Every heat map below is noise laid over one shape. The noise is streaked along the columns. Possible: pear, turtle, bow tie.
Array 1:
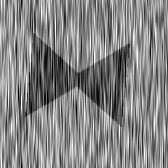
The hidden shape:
bow tie
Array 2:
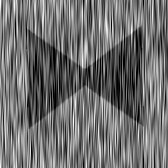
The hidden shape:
bow tie
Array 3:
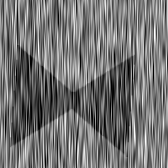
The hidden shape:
bow tie
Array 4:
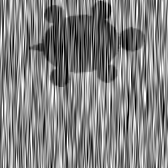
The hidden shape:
turtle
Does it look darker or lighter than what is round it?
darker
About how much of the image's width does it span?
two thirds
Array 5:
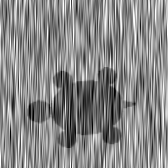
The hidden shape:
turtle
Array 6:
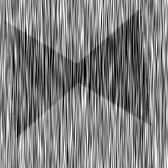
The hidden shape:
bow tie
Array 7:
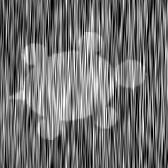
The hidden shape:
turtle
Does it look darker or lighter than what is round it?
lighter
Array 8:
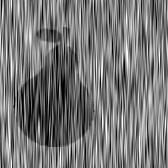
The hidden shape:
pear
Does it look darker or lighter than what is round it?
darker
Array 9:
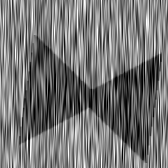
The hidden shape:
bow tie
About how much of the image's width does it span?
nearly all
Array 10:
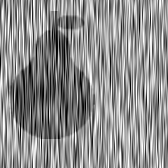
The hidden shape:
pear
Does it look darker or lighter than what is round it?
darker
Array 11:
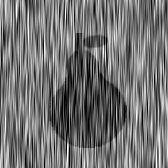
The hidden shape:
pear
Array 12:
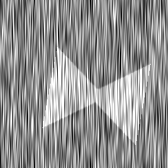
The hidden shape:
bow tie
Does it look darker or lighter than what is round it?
lighter
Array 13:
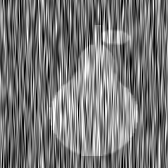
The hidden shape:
pear
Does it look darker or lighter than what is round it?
lighter
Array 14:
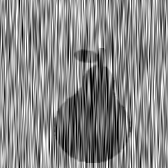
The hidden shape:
pear
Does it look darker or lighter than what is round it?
darker
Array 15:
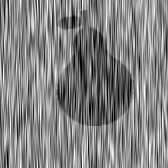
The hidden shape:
pear
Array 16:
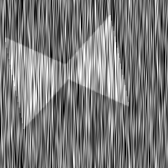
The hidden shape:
bow tie
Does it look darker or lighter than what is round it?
lighter
